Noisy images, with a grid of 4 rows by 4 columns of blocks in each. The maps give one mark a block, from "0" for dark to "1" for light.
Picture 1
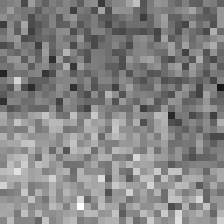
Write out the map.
0 0 0 0
0 0 0 0
1 1 1 0
1 1 1 1
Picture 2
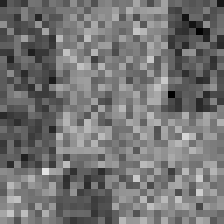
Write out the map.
0 1 1 0
0 1 1 0
0 1 1 1
1 0 1 1
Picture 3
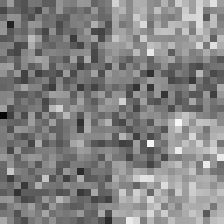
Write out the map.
0 0 1 1
0 0 0 0
0 0 0 1
0 0 1 1
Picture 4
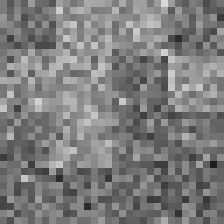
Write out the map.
0 1 1 0
1 1 0 1
0 1 0 0
0 0 0 0
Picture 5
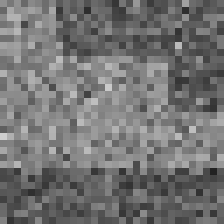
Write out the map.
1 0 0 0
1 1 1 0
1 1 1 1
0 0 0 0
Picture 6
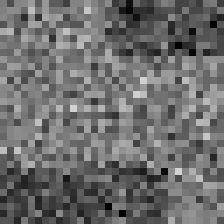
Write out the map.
1 1 0 0
1 1 1 1
1 1 1 1
0 0 0 1
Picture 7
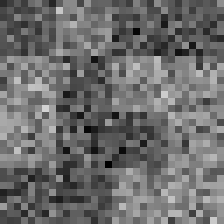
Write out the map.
0 1 0 0
1 0 1 1
1 0 0 1
0 0 1 1
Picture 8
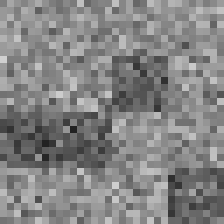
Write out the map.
1 1 1 1
1 1 0 1
0 0 1 1
1 1 1 0
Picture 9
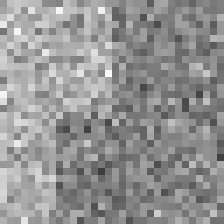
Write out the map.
1 1 0 0
1 1 0 0
1 0 0 0
1 0 0 0
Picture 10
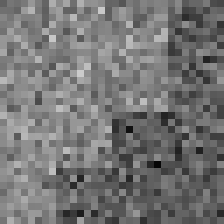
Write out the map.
1 1 1 0
1 1 1 0
1 1 0 0
1 0 0 0
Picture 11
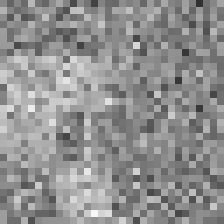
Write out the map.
0 0 0 0
1 1 0 0
1 0 0 0
0 1 0 0
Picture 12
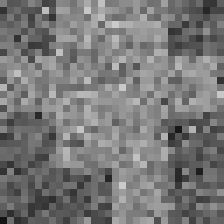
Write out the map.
0 1 1 0
1 1 1 1
0 1 1 0
0 0 1 0
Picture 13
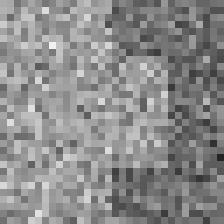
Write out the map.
1 1 0 0
1 1 1 0
1 1 1 0
1 1 0 0
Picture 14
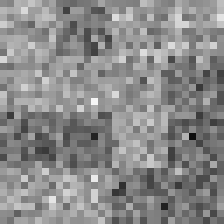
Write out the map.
1 0 1 1
1 1 1 0
0 0 1 0
1 1 0 0
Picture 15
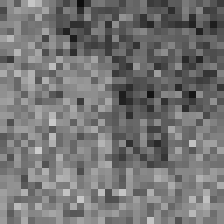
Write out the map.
1 0 0 0
1 1 0 0
1 1 0 1
1 1 1 1
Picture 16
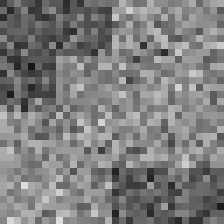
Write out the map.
0 0 1 1
0 1 1 1
1 1 1 1
1 1 0 0
